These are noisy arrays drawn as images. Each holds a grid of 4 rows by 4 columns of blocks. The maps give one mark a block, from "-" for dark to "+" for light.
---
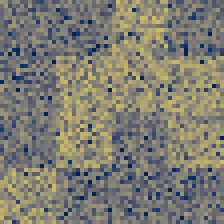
- - + -
- + + +
- + - +
+ - - -
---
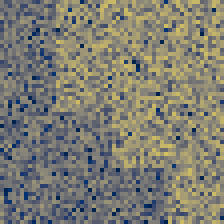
- + + +
- + + +
- - + +
- - - +
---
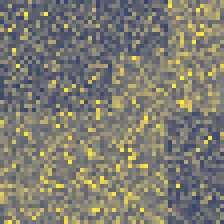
- - - +
- - + +
+ + + -
+ + + -
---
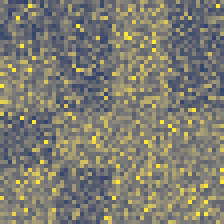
- - + -
+ - + -
- + + +
+ - + +
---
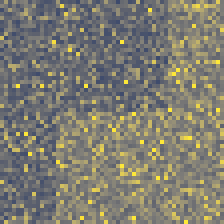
- - - +
- - - +
- + + +
- + + +
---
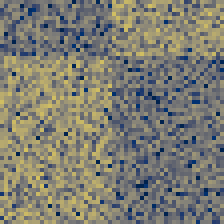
- - + +
+ + - -
+ + - -
+ + - -
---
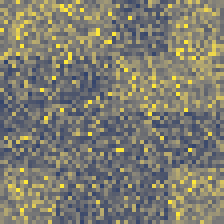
+ + - +
- - + +
- - - -
+ - - +
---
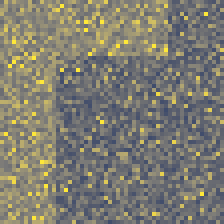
+ + + -
+ - - -
+ - - -
+ - - -
